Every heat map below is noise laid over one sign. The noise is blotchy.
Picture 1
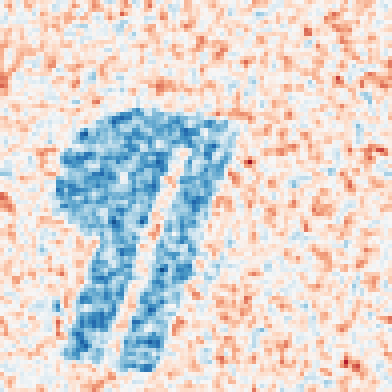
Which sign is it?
pilcrow
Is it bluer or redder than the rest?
bluer
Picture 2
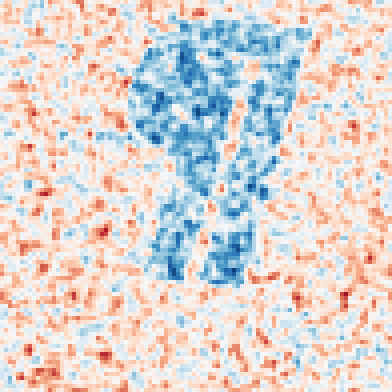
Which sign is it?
pilcrow
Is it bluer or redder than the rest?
bluer
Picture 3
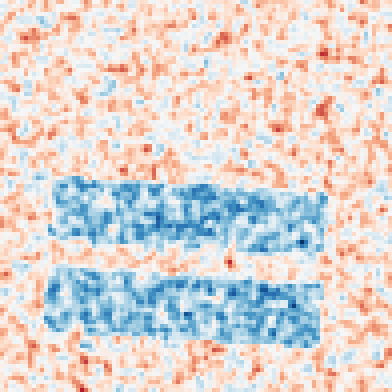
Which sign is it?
equals sign
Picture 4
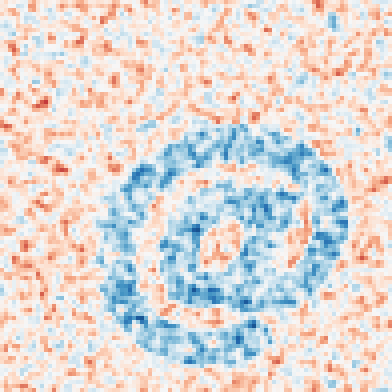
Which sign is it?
at sign
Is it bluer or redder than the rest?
bluer
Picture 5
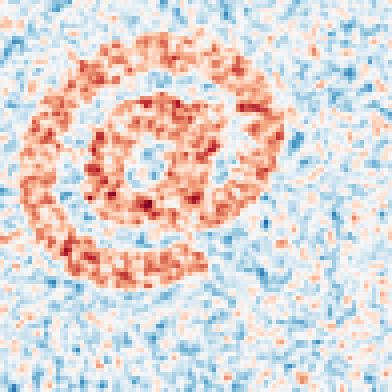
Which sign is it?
at sign
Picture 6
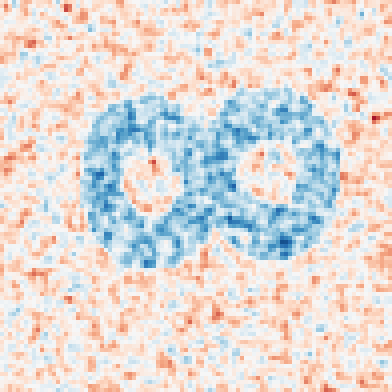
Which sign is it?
infinity sign
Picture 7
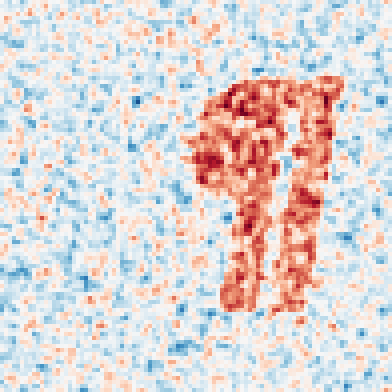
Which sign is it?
pilcrow
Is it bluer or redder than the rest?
redder
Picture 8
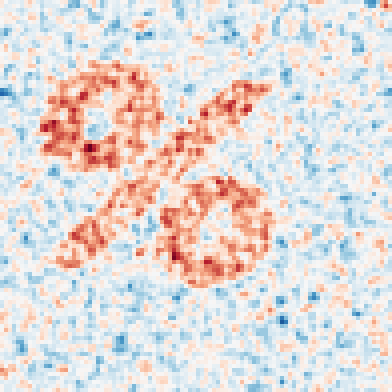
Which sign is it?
percent sign
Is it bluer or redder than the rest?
redder
